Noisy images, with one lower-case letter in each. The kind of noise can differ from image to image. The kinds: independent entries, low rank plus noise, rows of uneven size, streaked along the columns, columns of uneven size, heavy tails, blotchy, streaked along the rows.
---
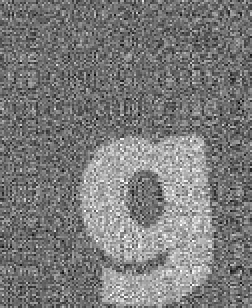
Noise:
low rank plus noise
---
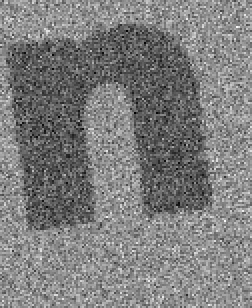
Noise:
independent entries
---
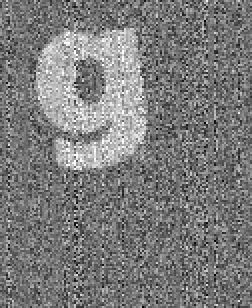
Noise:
columns of uneven size
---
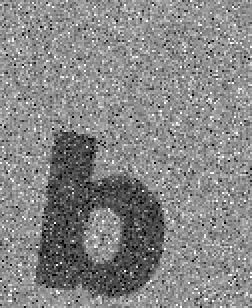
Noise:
heavy tails
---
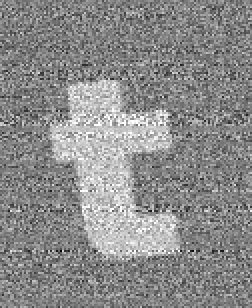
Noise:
rows of uneven size
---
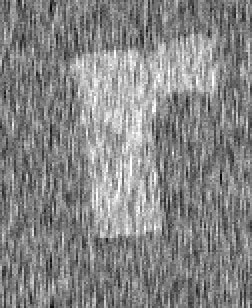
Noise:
streaked along the columns
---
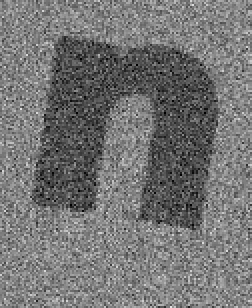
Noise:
low rank plus noise
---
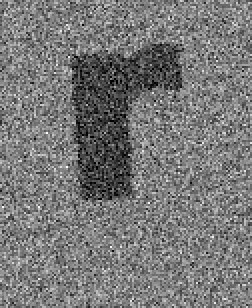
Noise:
independent entries
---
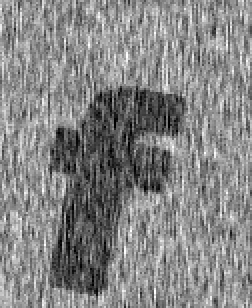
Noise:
streaked along the columns
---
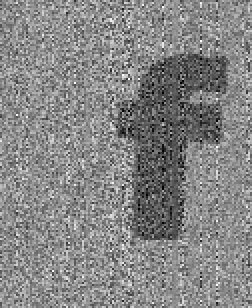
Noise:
columns of uneven size
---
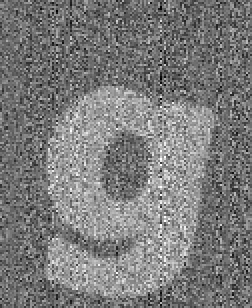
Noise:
columns of uneven size
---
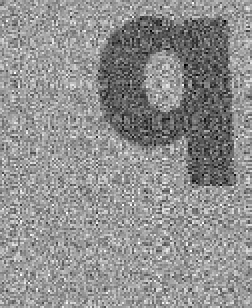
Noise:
low rank plus noise
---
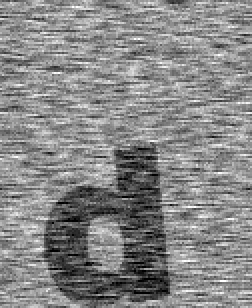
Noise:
streaked along the rows
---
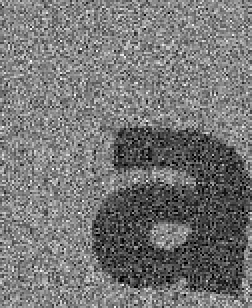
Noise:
low rank plus noise
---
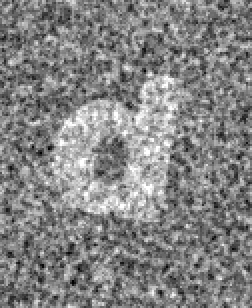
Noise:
blotchy
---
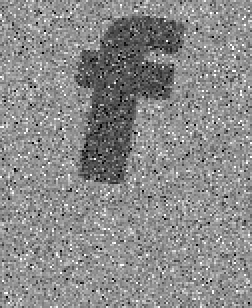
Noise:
heavy tails
